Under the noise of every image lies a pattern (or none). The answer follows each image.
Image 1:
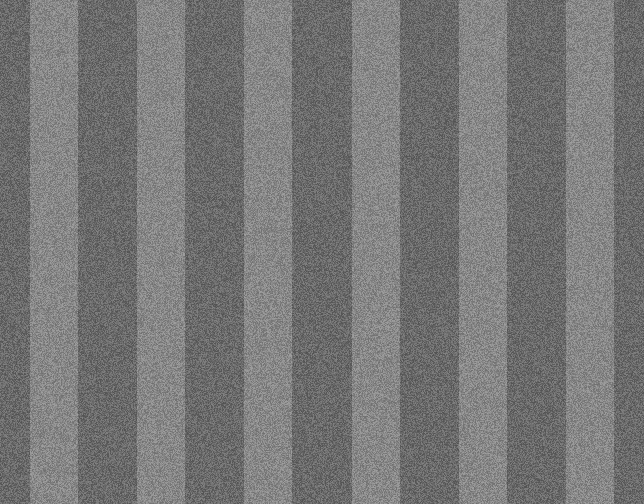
vertical stripes
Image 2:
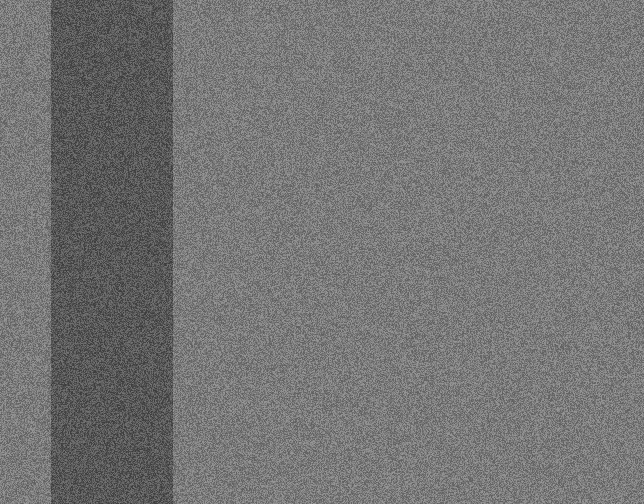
one vertical stripe
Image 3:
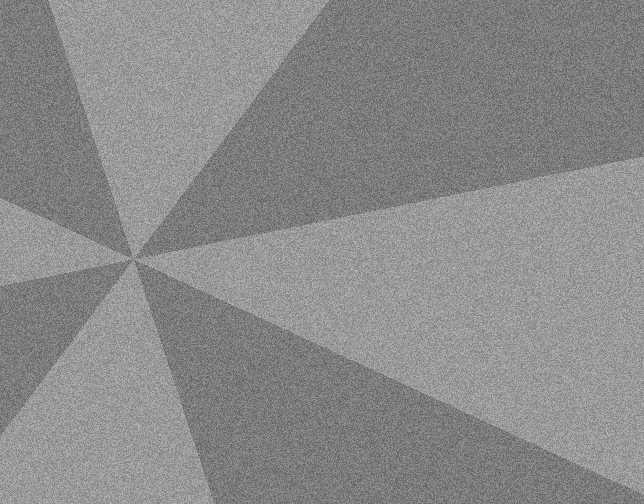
spokes from one point
